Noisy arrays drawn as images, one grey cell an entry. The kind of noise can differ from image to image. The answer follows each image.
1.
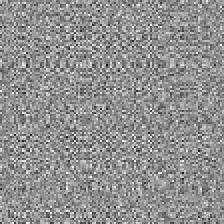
low rank plus noise
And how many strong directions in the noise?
one
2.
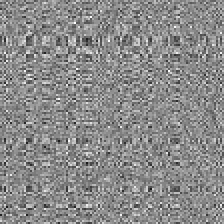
low rank plus noise
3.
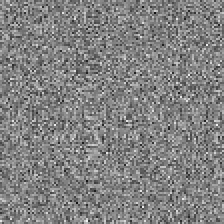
low rank plus noise
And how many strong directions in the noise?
five to eight
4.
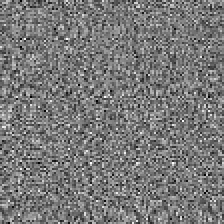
low rank plus noise
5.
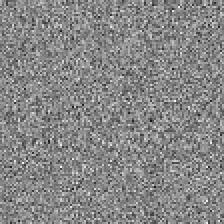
low rank plus noise
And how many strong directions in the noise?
five to eight
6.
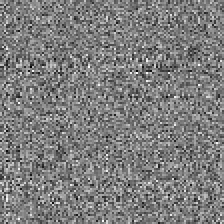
low rank plus noise
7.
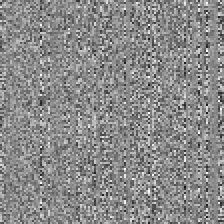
columns of uneven size
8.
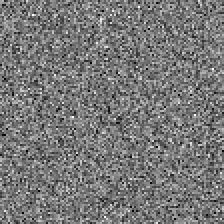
independent entries
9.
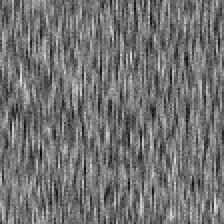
streaked along the columns
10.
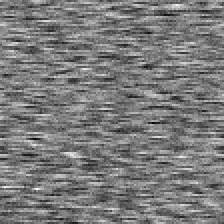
streaked along the rows
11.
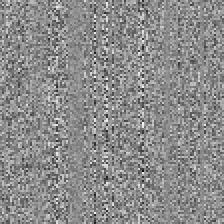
columns of uneven size
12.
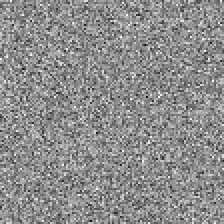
independent entries
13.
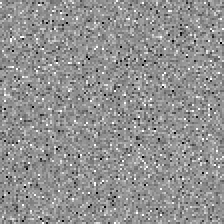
heavy tails
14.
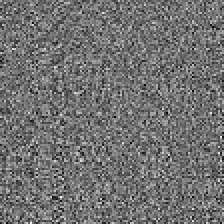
low rank plus noise
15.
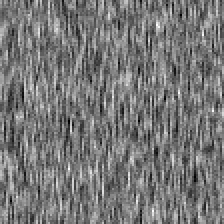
streaked along the columns
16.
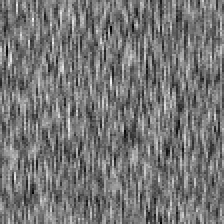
streaked along the columns
